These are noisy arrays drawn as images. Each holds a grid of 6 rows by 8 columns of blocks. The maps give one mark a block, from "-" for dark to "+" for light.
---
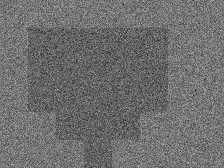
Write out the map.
+ + + + + + + +
+ - - - - - + +
+ - - - - - + +
+ - - - - - + +
+ + - - - + + +
+ + + - + + + +
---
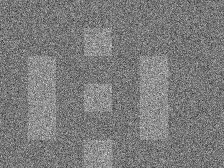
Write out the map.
- - - - - - - -
- - - + - - - -
- + - - - + - -
- + - + - + - -
- + - - - + - -
- - - + - - - -
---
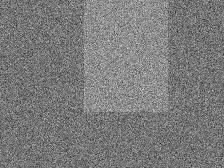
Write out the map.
- - - + + + - -
- - - + + + - -
- - - + + + - -
- - - + + + - -
- - - - - - - -
- - - - - - - -
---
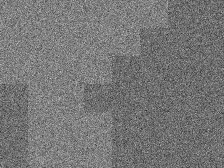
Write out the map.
+ + + + + + - -
+ + + + + - - -
+ + + + - - - -
- + + - - - - -
- + + + - - - -
- + + + - - - -
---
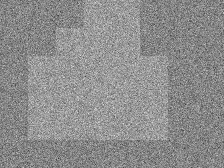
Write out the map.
- - - + + - - -
- - + + + - - -
- + + + + + - -
- + + + + + - -
- + + + + + - -
- - - - - - - -
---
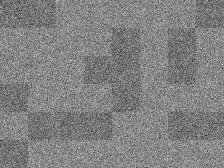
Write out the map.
- - + + + + + -
+ + + + - + - +
+ + + - - + - +
- + + + - + + +
+ - - - + + - -
- + + + + + + +
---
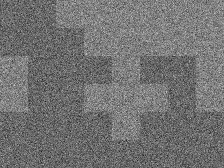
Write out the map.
- - + + + + + +
- - - + + + + +
+ - - - + - - +
+ - - + + + - +
- - - - + - - -
- - - - - - - -
